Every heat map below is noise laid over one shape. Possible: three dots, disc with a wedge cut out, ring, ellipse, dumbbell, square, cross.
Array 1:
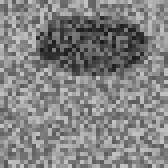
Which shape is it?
ellipse
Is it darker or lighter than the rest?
darker
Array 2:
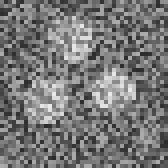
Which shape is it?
three dots
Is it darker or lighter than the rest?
lighter
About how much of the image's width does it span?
two thirds
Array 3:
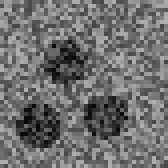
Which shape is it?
three dots
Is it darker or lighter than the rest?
darker
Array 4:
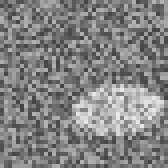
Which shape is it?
ellipse
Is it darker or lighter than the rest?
lighter
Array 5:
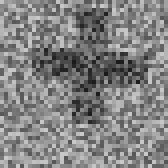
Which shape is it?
cross
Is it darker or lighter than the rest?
darker
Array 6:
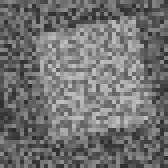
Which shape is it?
square
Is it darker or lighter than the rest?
lighter
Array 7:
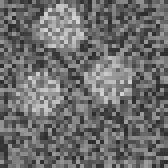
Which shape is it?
three dots
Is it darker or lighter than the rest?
lighter
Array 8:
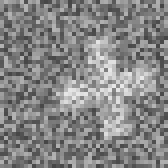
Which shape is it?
cross
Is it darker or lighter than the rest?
lighter
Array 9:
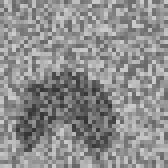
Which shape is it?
disc with a wedge cut out
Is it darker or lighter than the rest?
darker
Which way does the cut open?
down
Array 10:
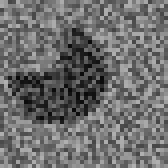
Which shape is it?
disc with a wedge cut out
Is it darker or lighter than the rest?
darker
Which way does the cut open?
up and left
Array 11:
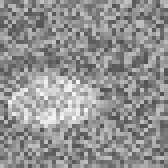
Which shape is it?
ellipse
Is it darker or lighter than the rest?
lighter
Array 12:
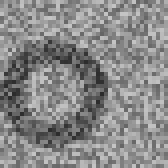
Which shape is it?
ring
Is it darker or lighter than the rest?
darker
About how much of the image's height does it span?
two thirds
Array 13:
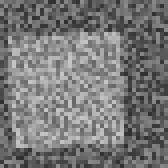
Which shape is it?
square
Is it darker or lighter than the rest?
lighter
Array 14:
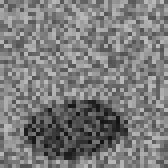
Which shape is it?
ellipse
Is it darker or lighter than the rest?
darker
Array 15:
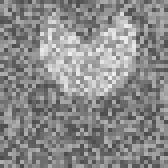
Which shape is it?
disc with a wedge cut out
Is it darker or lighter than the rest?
lighter
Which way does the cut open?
up
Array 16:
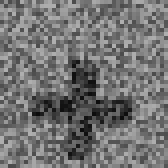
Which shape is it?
cross
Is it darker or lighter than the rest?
darker
